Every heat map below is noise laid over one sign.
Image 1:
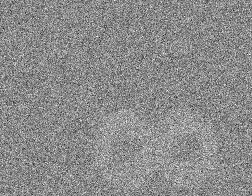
infinity sign
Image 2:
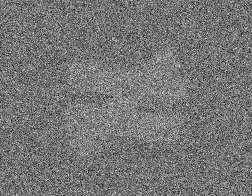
not-equal sign
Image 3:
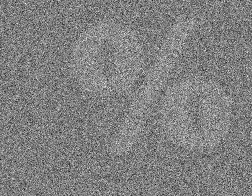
percent sign
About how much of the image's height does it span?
two thirds
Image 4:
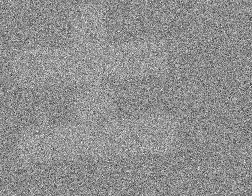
plus-minus sign
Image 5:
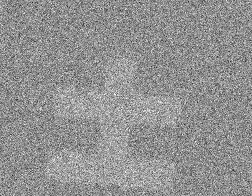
plus-minus sign
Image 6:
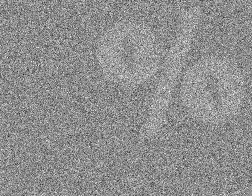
percent sign
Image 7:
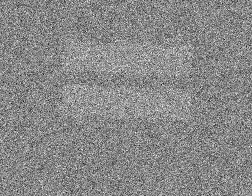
equals sign
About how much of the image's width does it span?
half
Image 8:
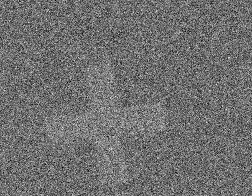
plus sign
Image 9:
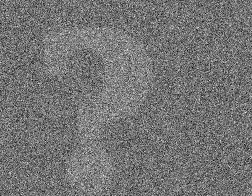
question mark
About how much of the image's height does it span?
nearly all
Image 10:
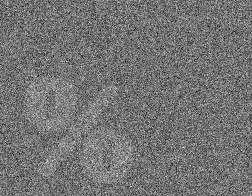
percent sign
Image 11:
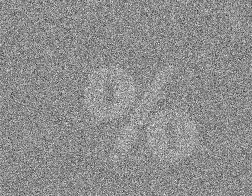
percent sign
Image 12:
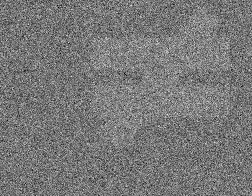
not-equal sign
